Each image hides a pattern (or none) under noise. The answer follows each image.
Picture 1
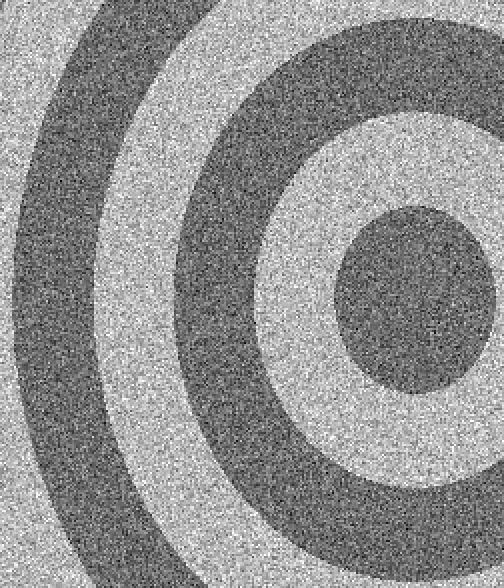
rings round one point
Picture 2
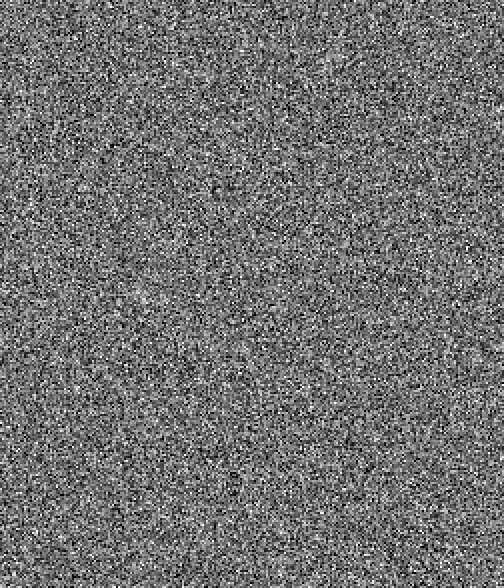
only noise
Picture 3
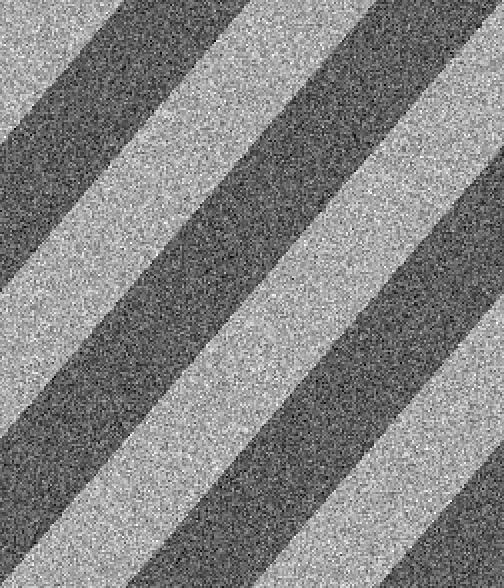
diagonal stripes
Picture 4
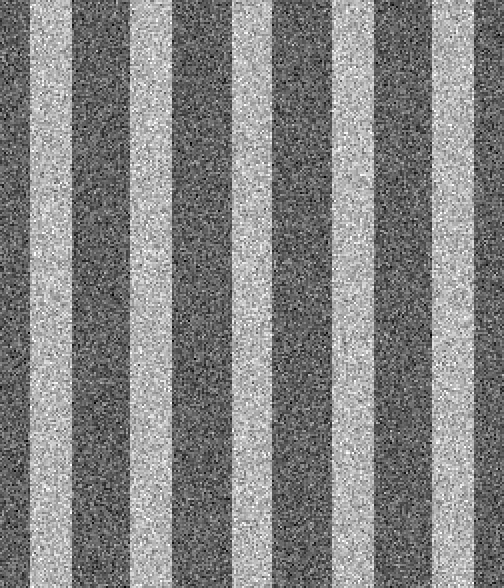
vertical stripes
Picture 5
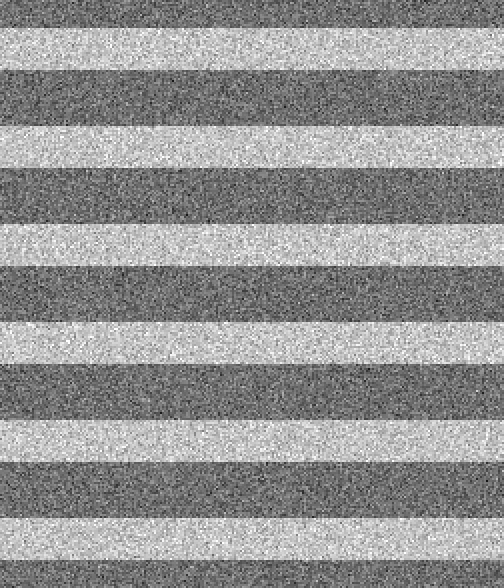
horizontal stripes
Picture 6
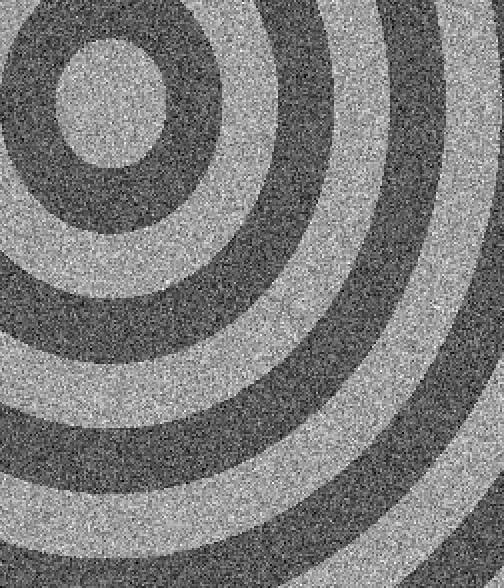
rings round one point
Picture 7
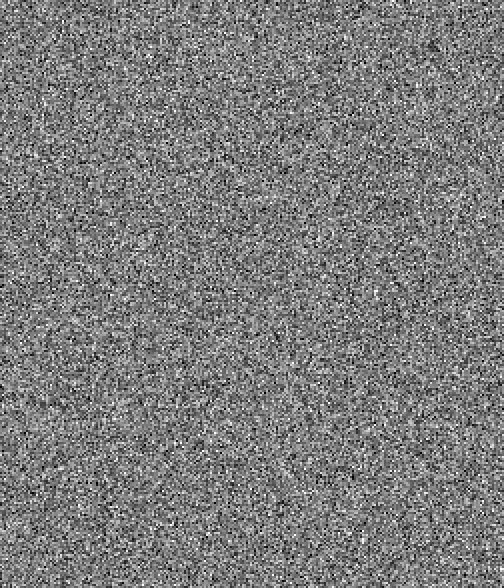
only noise
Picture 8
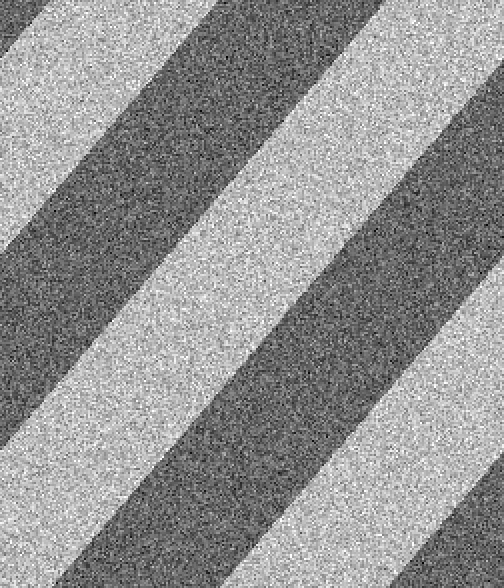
diagonal stripes
